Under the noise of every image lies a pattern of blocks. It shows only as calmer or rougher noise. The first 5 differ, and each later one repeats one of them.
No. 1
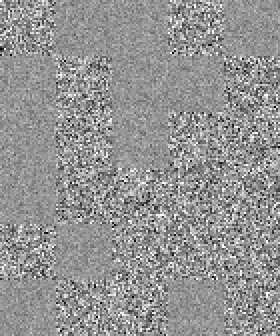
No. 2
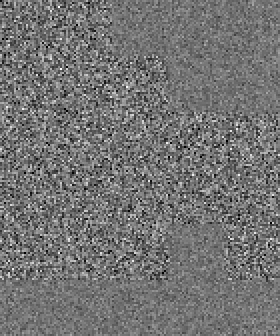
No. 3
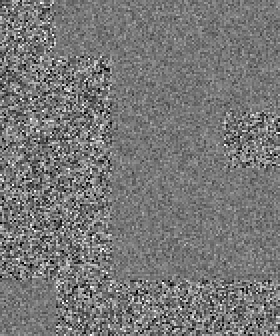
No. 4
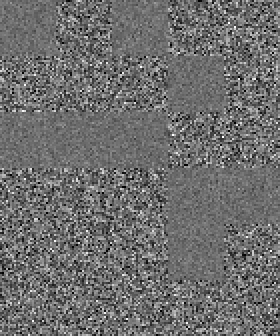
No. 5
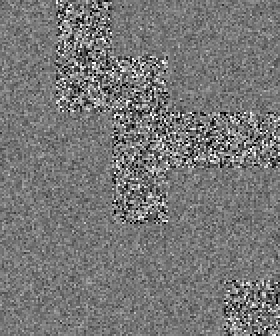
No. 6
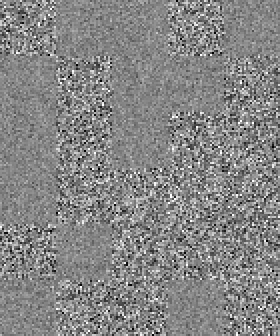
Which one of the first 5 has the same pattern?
1
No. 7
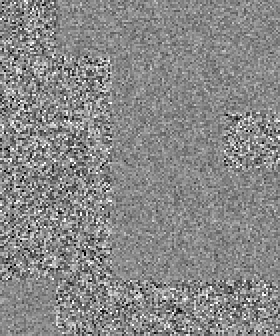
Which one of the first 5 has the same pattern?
3
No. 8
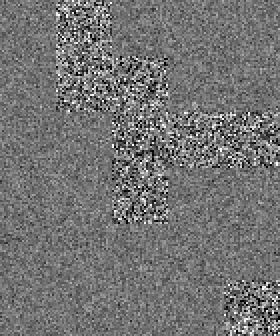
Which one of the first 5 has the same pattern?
5
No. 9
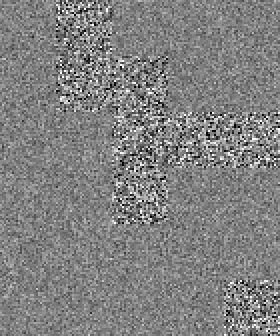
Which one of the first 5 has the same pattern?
5
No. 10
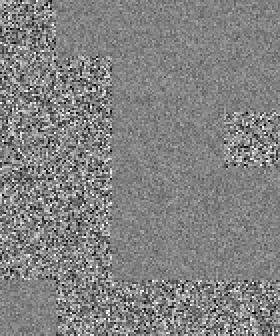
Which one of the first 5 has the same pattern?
3
